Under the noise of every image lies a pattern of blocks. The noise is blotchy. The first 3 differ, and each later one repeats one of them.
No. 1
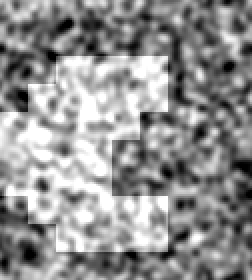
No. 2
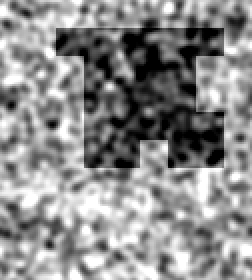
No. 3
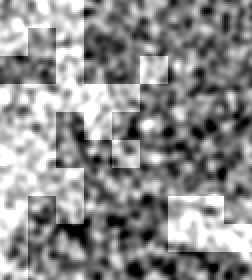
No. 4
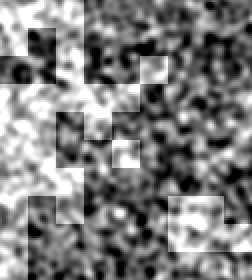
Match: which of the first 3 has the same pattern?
3
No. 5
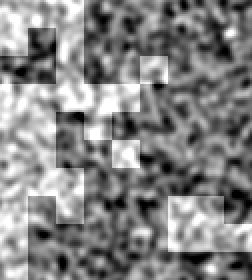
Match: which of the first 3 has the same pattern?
3
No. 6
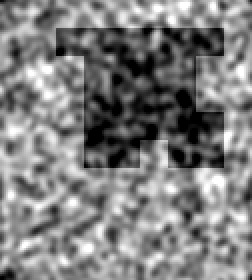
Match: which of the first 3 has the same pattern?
2
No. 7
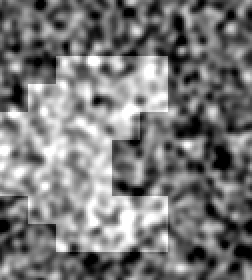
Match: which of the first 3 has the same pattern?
1
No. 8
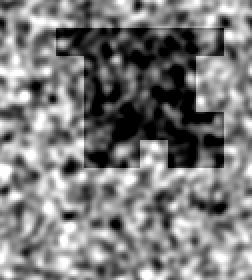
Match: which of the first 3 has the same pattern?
2
